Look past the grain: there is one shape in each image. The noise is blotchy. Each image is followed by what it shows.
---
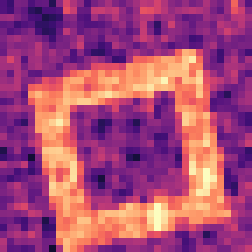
light square frame
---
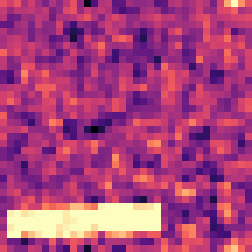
light bar
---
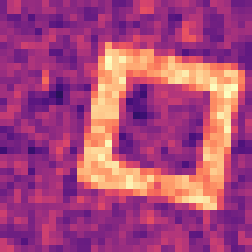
light square frame
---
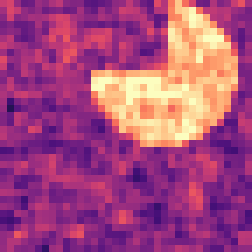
light disc with a wedge cut out
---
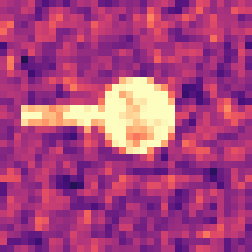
light lollipop
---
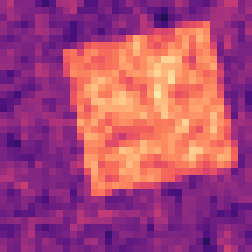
light square
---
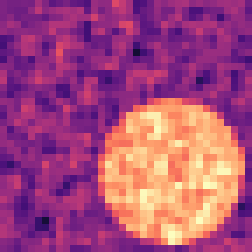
light disc
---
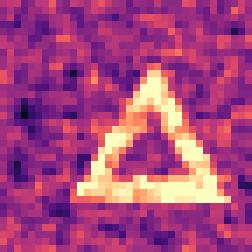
light triangle frame
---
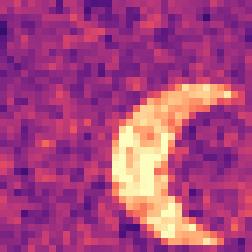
light crescent
